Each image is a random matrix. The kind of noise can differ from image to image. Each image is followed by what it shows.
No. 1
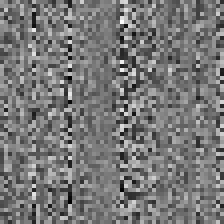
columns of uneven size
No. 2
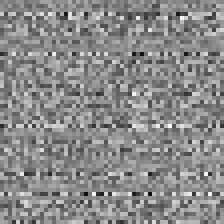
rows of uneven size
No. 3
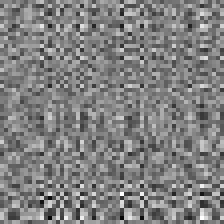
low rank plus noise
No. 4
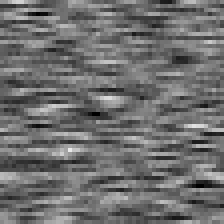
streaked along the rows
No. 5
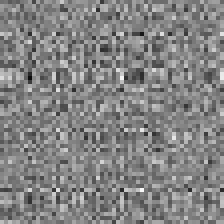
low rank plus noise
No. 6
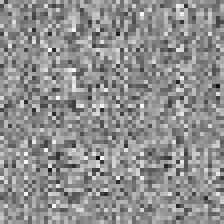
low rank plus noise
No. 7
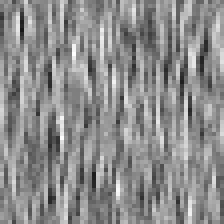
streaked along the columns
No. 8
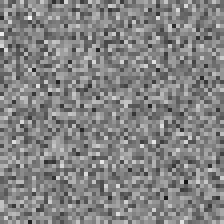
independent entries
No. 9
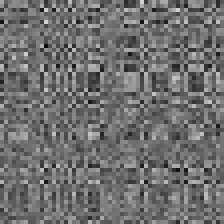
low rank plus noise
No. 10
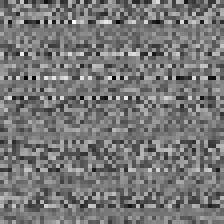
rows of uneven size
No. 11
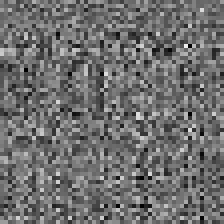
low rank plus noise
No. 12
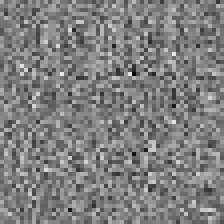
low rank plus noise
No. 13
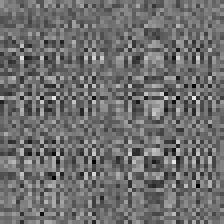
low rank plus noise
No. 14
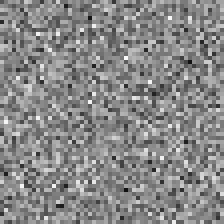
independent entries
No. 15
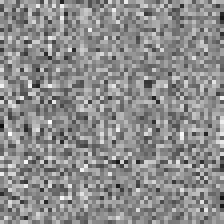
low rank plus noise
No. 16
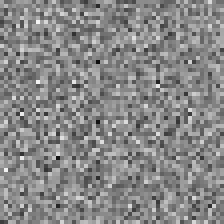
low rank plus noise
